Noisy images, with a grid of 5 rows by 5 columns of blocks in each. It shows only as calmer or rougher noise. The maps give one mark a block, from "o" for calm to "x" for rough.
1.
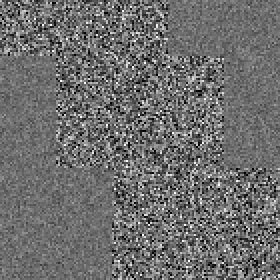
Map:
xxxoo
oxxxo
oxxxo
ooxxx
ooxxx
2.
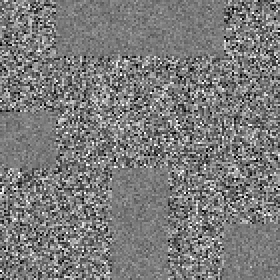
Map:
xooox
xxxxx
oxxxx
xxoxx
xxoxo
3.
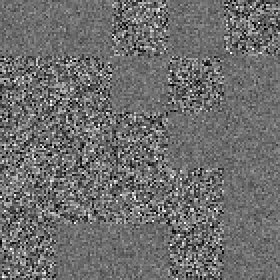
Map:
ooxox
xxoxo
xxxoo
xxxxo
xooxo
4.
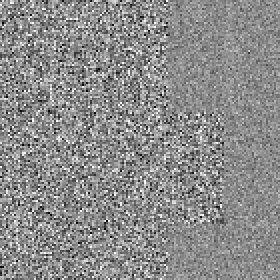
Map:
xxxoo
xxxoo
xxxxo
xxxxo
xxxoo
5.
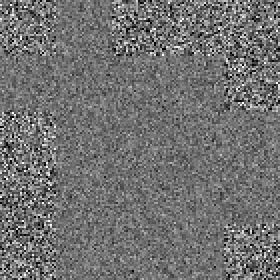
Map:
xoxxx
oooox
xoooo
xoooo
xooox
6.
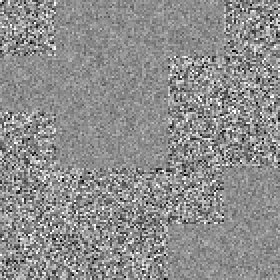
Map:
xooox
oooxx
xooxx
xxxxo
xxxoo
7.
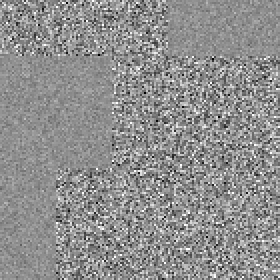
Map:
xxxoo
ooxxx
ooxxx
oxxxx
oxxxx
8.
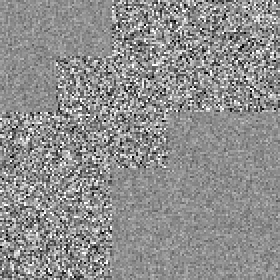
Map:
ooxxx
oxxxx
xxxoo
xxooo
xxooo
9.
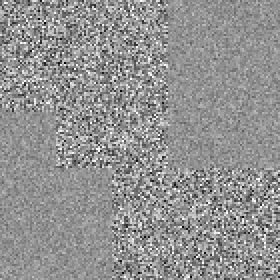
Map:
xxxoo
xxxoo
oxxoo
ooxxx
ooxxx
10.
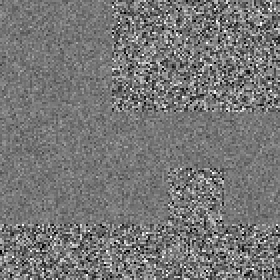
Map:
ooxxx
ooxxx
ooooo
oooxo
xxxxx
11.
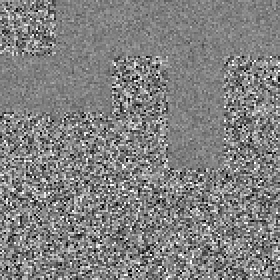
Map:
xoooo
ooxox
xxxox
xxxxx
xxxxx
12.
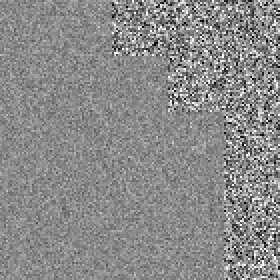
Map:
ooxxx
oooxx
oooox
oooox
oooox
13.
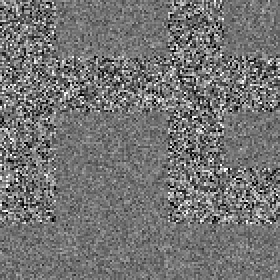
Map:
xooxo
xxxxx
xooxo
xooxx
ooooo
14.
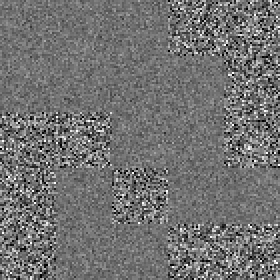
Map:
oooxx
oooox
xxoox
xoxoo
xooxx
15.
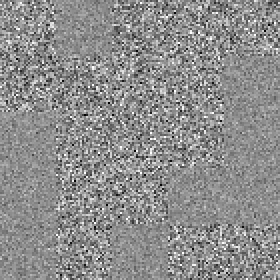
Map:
xoxxx
xxxxo
oxxxo
oxxoo
oxoxx
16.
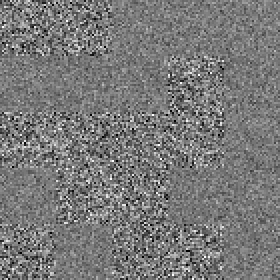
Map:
xxooo
oooxo
xxxxo
oxxoo
xoxxo
